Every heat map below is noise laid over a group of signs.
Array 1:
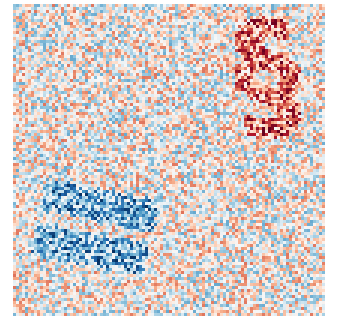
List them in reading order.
top right: red section sign; bottom left: blue equals sign
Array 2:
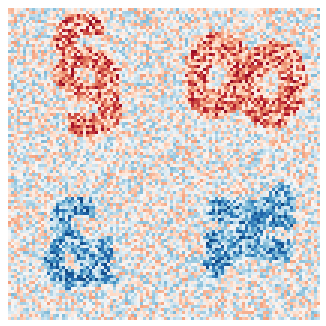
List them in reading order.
top left: red section sign; top right: red infinity sign; bottom left: blue ampersand; bottom right: blue not-equal sign
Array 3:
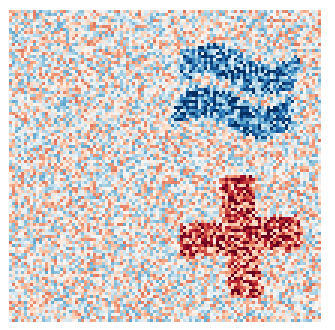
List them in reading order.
top right: blue approximately sign; bottom right: red plus sign
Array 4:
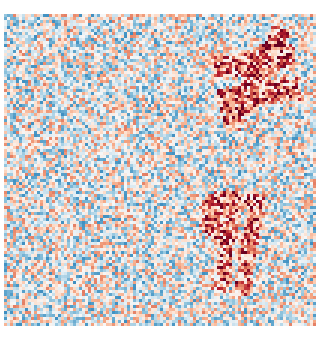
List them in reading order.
top right: red not-equal sign; bottom right: red pilcrow
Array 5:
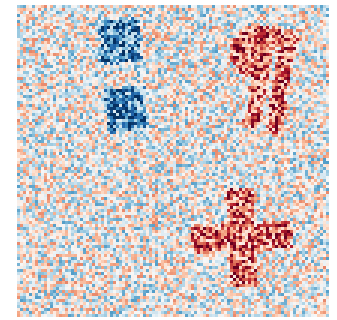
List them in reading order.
top left: blue colon; top right: red pilcrow; bottom right: red plus sign
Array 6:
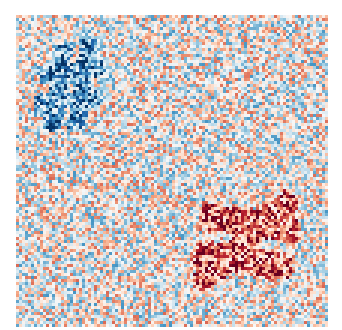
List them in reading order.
top left: blue hash sign; bottom right: red not-equal sign
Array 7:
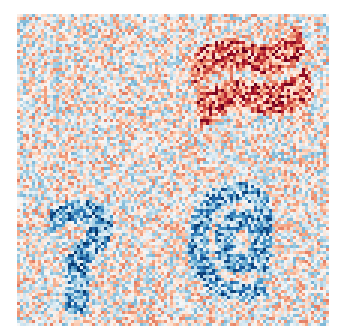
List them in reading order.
top right: red approximately sign; bottom left: blue question mark; bottom right: blue at sign
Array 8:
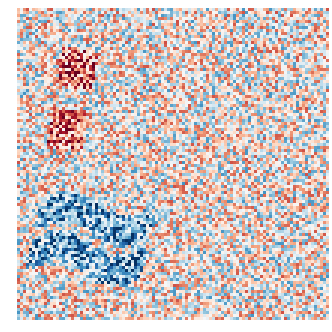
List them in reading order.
top left: red colon; bottom left: blue approximately sign
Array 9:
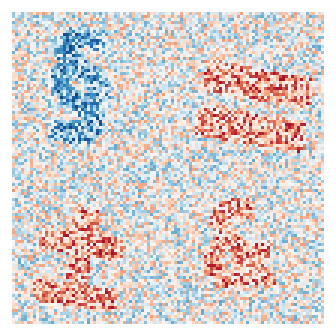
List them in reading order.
top left: blue section sign; top right: red equals sign; bottom left: red plus-minus sign; bottom right: red ampersand
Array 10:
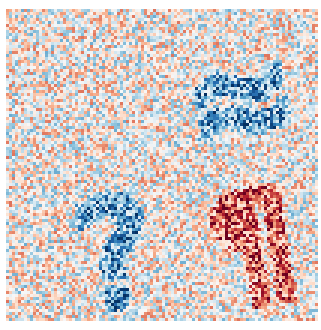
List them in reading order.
top right: blue approximately sign; bottom left: blue question mark; bottom right: red pilcrow
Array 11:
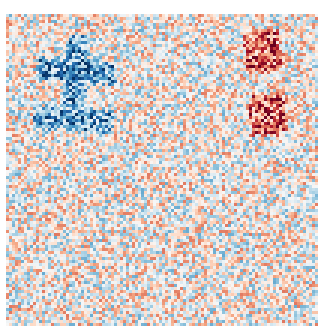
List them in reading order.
top left: blue plus-minus sign; top right: red colon
